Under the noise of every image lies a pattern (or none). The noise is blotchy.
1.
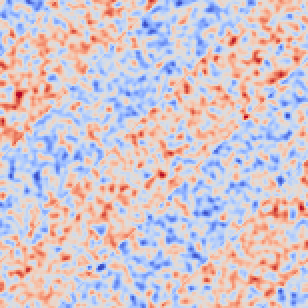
diagonal stripes
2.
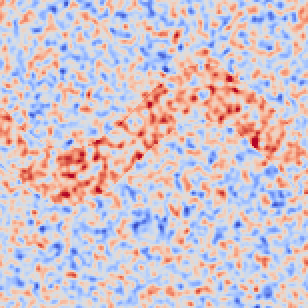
a wavy band
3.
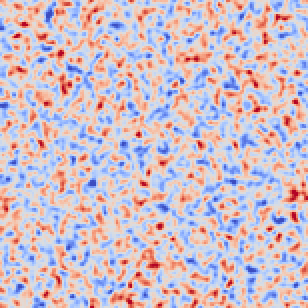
only noise
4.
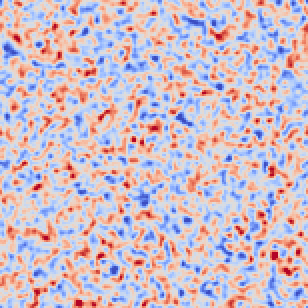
only noise
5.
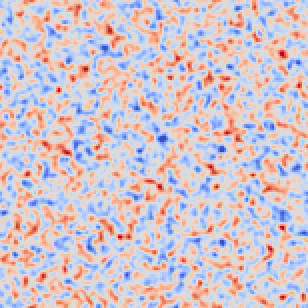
only noise
